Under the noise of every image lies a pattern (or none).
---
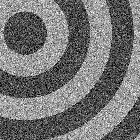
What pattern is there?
rings round one point
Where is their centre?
top left
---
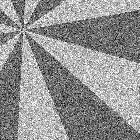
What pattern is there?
spokes from one point
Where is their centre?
top left
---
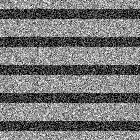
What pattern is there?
horizontal stripes
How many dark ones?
5
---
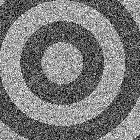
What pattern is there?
rings round one point
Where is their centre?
centre
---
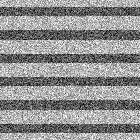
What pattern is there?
horizontal stripes
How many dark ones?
6
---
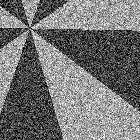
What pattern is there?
spokes from one point
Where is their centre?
top left
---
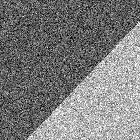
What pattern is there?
a sharp edge
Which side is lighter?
bottom right
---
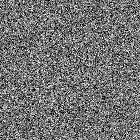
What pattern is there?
only noise
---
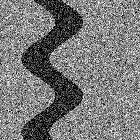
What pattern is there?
a wavy band
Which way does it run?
top to bottom
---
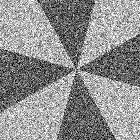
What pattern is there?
spokes from one point
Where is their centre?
centre
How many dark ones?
4
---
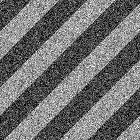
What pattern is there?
diagonal stripes
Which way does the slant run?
bottom left to top right
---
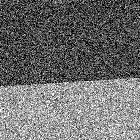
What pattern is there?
a sharp edge
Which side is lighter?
bottom
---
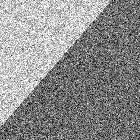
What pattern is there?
a sharp edge
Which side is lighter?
top left
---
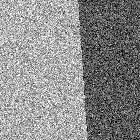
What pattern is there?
a sharp edge
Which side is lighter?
left
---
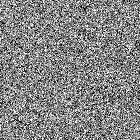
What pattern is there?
only noise
